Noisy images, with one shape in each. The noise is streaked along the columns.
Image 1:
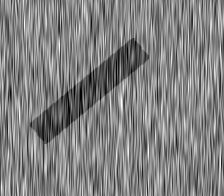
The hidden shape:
bar
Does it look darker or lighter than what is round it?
darker
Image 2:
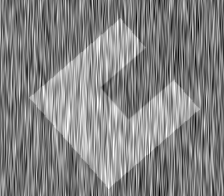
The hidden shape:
square with a notch
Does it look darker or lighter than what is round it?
lighter
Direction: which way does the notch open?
up and right
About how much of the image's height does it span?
nearly all
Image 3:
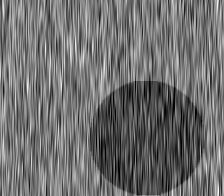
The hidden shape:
disc
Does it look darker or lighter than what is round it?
darker
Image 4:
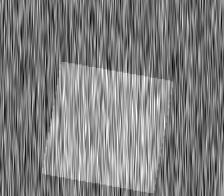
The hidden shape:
square
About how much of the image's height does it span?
two thirds
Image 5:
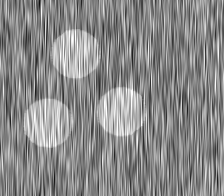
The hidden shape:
three dots
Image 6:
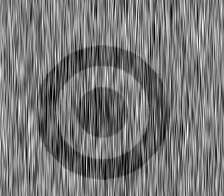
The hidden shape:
bullseye
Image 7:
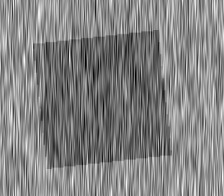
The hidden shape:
square
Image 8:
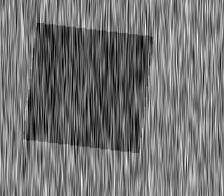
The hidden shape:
square
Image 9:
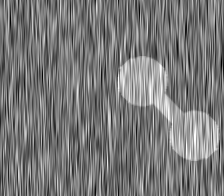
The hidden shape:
dumbbell
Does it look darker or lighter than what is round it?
lighter
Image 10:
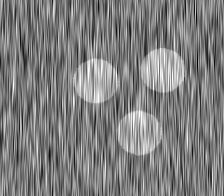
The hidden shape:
three dots
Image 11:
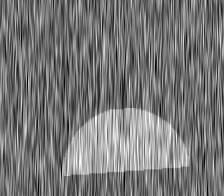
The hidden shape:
half disc
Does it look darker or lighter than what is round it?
lighter
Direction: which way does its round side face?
up
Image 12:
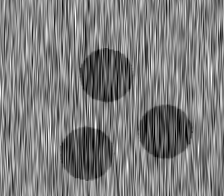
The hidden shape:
three dots
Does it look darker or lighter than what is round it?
darker
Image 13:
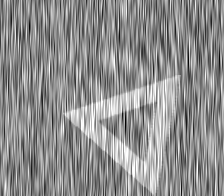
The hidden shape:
triangle frame
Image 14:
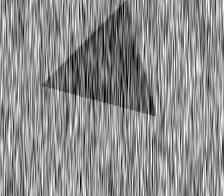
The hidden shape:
triangle
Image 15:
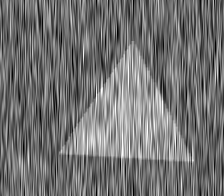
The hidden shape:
triangle
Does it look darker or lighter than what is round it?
lighter
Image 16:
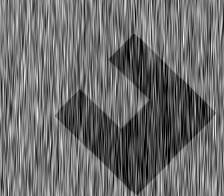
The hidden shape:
square with a notch
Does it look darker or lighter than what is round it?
darker
